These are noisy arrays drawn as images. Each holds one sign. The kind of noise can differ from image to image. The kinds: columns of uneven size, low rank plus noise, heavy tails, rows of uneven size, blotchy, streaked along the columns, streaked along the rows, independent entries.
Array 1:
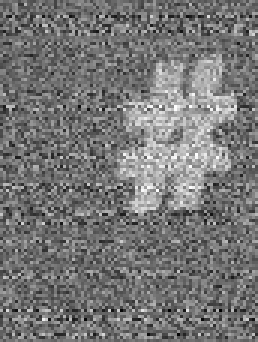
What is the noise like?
rows of uneven size
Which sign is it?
hash sign
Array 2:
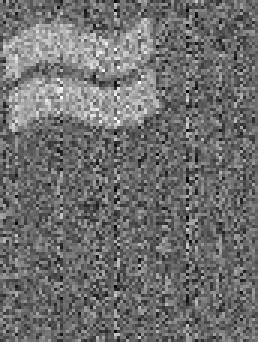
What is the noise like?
columns of uneven size
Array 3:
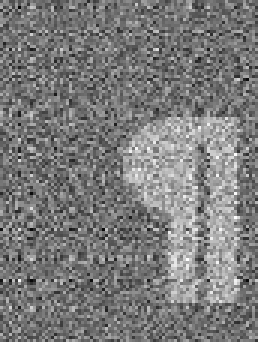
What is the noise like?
low rank plus noise
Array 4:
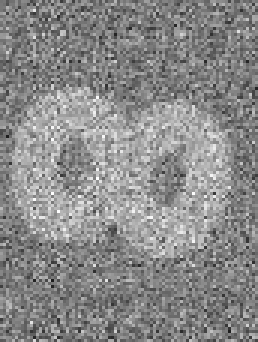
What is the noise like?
low rank plus noise
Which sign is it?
infinity sign
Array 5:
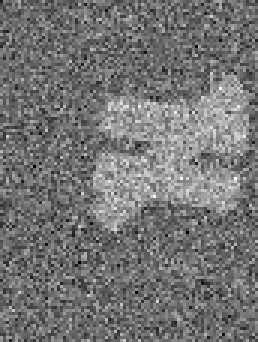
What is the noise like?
independent entries
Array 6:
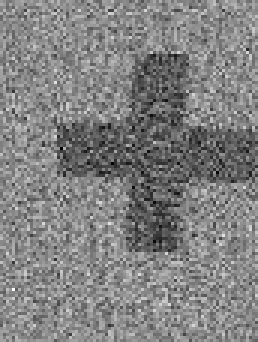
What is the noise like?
low rank plus noise
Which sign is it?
plus sign
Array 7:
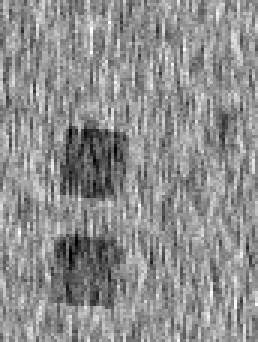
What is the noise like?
streaked along the columns
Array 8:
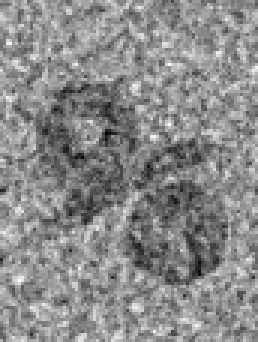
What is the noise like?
blotchy
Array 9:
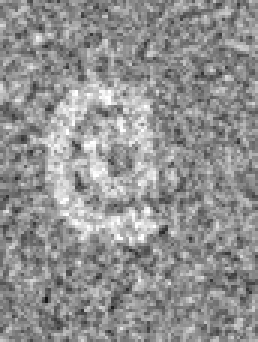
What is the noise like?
blotchy
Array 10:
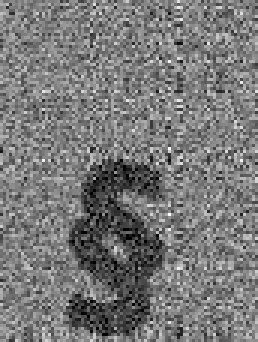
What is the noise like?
low rank plus noise
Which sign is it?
section sign
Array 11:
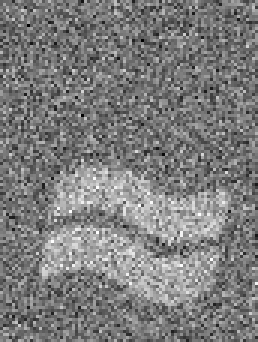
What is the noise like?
independent entries
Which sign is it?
approximately sign
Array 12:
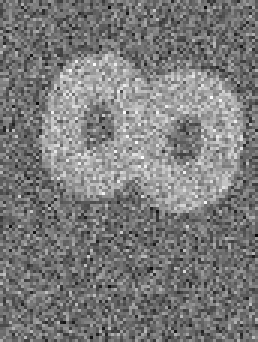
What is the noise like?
independent entries
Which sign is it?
infinity sign
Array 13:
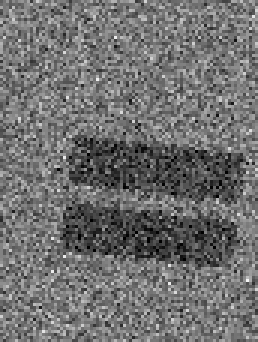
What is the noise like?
independent entries
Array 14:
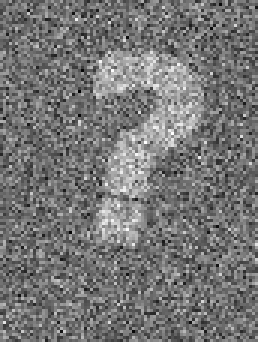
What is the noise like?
independent entries
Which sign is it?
question mark
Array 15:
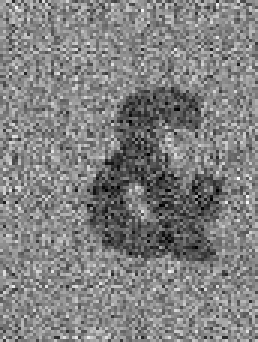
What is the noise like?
low rank plus noise
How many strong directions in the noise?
three or four
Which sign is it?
ampersand
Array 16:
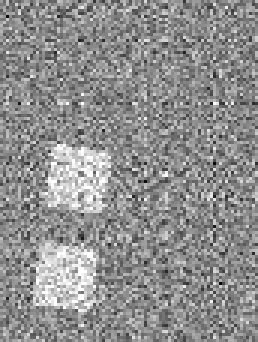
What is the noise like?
low rank plus noise
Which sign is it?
colon
